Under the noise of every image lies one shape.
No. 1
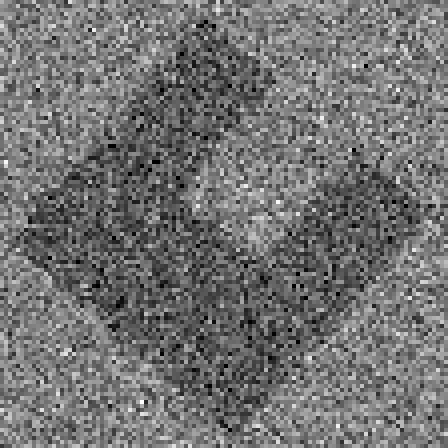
square with a notch
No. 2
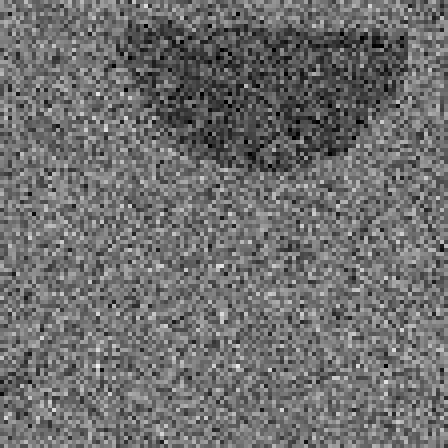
half disc
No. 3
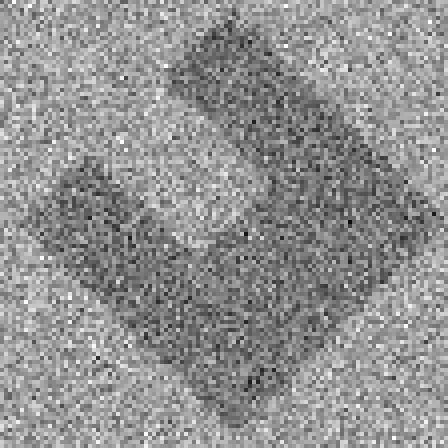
square with a notch
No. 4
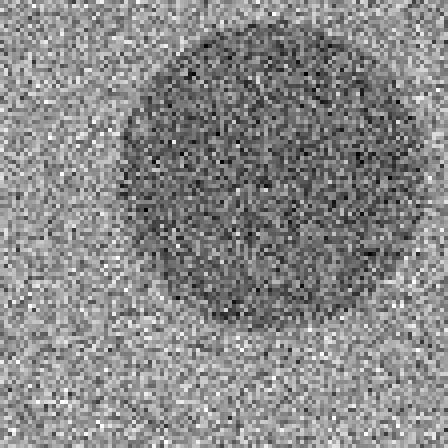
disc
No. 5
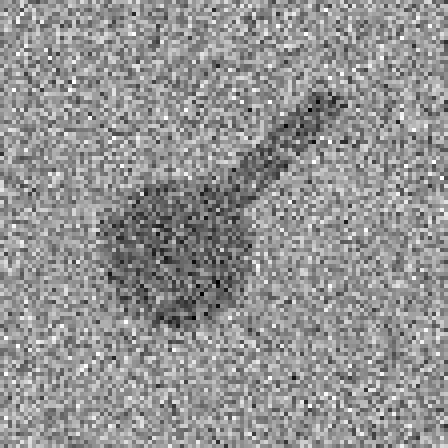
lollipop
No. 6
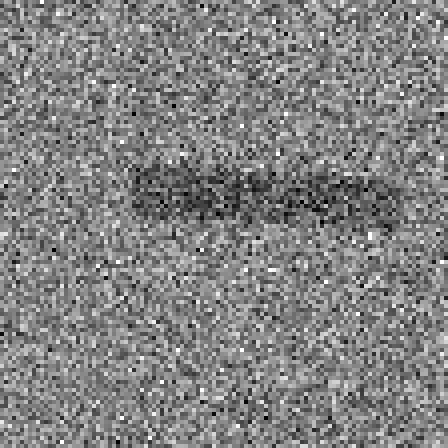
bar
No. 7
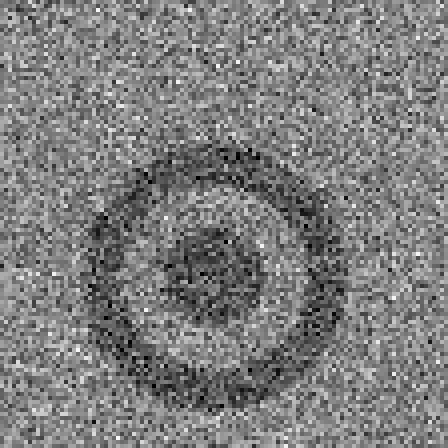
bullseye
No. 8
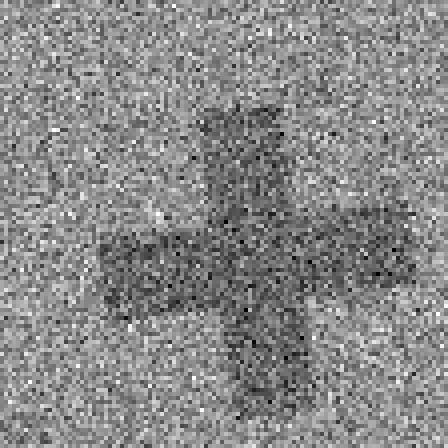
cross
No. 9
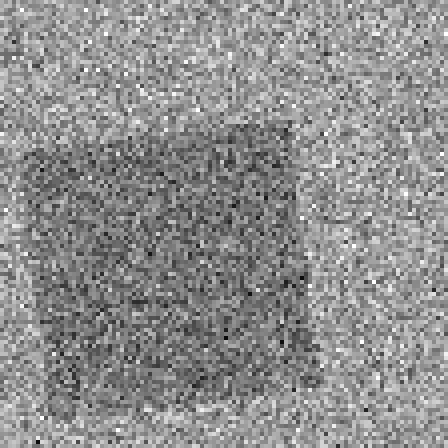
square
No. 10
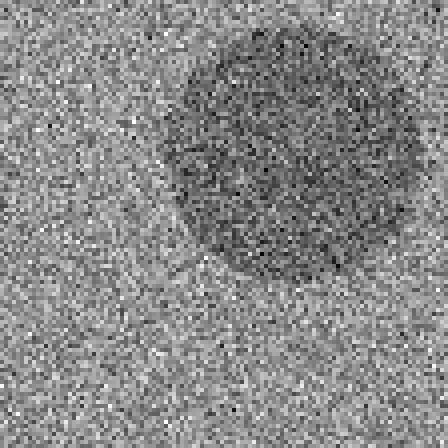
disc
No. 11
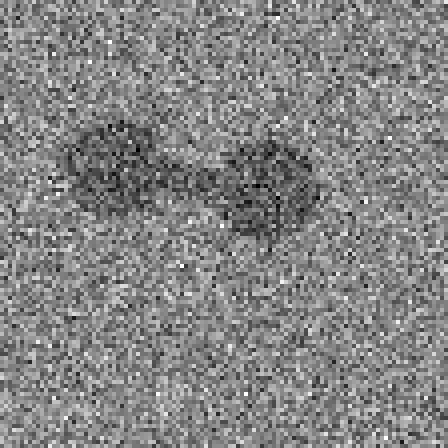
dumbbell
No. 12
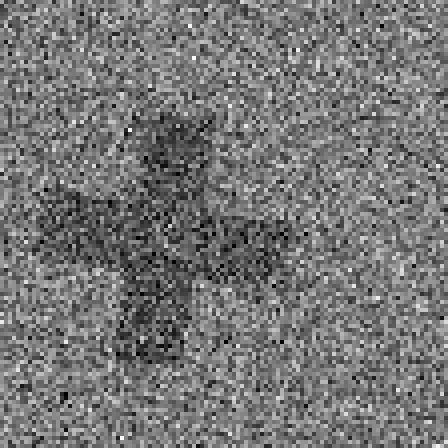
cross
